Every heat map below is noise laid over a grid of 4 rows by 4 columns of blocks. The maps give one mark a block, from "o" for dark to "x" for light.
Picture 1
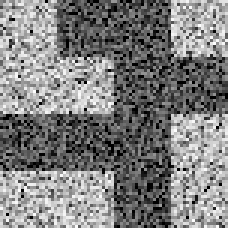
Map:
xoox
xxoo
ooox
xxox
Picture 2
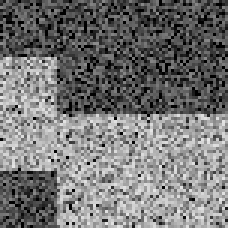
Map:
oooo
xooo
xxxx
oxxx
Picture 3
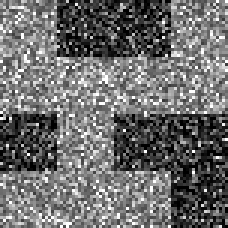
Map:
xoox
xxxx
oxoo
xxxo
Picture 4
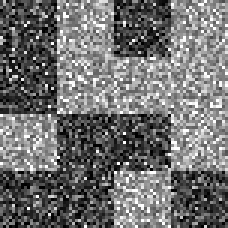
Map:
oxox
oxxx
xoox
ooxo
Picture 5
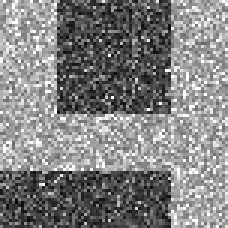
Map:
xoox
xoox
xxxx
ooox
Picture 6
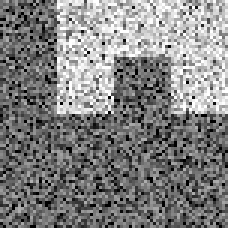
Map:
oxxx
oxox
oooo
oooo
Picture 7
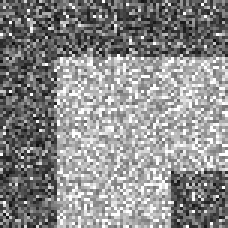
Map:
oooo
oxxx
oxxx
oxxo
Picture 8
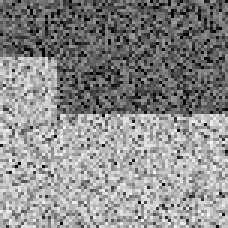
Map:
oooo
xooo
xxxx
xxxx
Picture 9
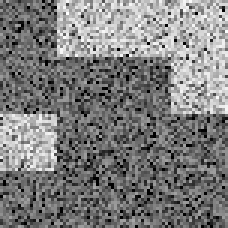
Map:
oxxx
ooox
xooo
oooo
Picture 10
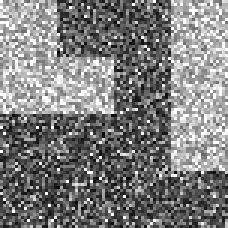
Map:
xoox
xxox
ooox
oooo
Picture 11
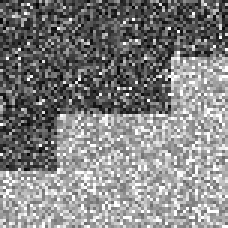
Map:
oooo
ooox
oxxx
xxxx
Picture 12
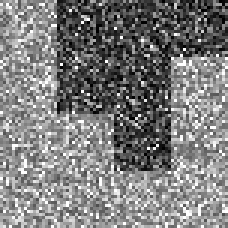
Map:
xooo
xoox
xxox
xxxx
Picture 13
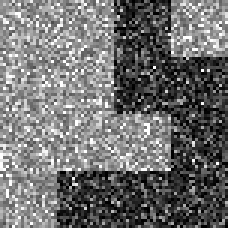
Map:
xxox
xxoo
xxxo
xooo
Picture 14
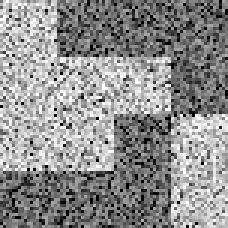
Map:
xooo
xxxo
xxox
ooox
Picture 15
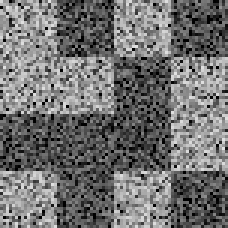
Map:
xoxo
xxox
ooox
xoxo
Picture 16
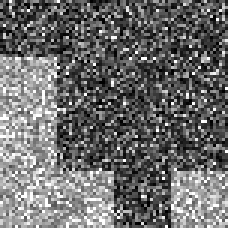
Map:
oooo
xooo
xooo
xxox
